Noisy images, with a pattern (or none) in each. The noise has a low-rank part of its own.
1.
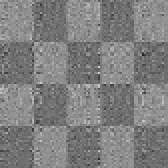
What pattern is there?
a checkerboard
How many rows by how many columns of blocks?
4 by 5
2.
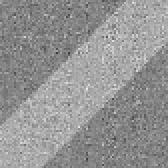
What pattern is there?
a diagonal band
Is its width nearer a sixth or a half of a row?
a half
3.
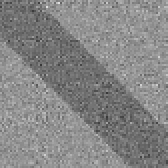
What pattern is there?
a diagonal band
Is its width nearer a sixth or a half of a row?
a half
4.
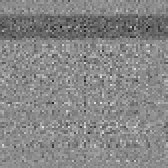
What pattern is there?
one band of rows
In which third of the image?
top
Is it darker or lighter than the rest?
darker
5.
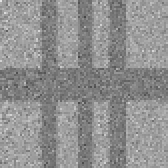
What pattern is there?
bands of rows crossing bands of columns
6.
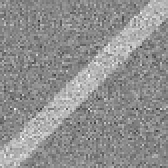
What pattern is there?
a diagonal band
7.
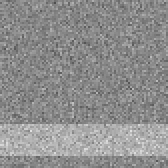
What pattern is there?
one band of rows
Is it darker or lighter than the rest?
lighter
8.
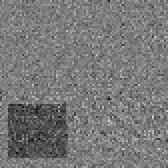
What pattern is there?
one block
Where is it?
bottom left
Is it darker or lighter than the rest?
darker
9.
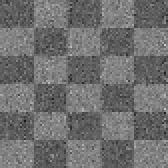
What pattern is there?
a checkerboard
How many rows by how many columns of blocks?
6 by 5
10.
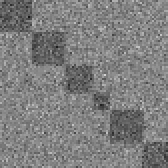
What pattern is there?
blocks along the diagonal
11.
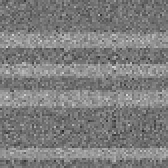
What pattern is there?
bands of rows
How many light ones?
4
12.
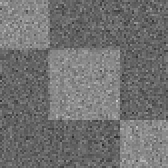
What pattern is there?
blocks along the diagonal
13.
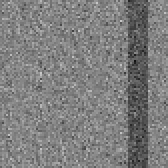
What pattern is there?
one band of columns
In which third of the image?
right
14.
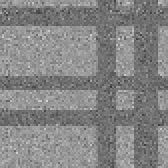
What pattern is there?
bands of rows crossing bands of columns
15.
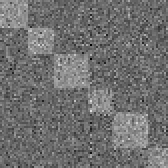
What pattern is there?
blocks along the diagonal
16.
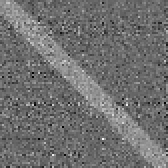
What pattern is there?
a diagonal band
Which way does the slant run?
top left to bottom right
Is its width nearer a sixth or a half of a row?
a sixth
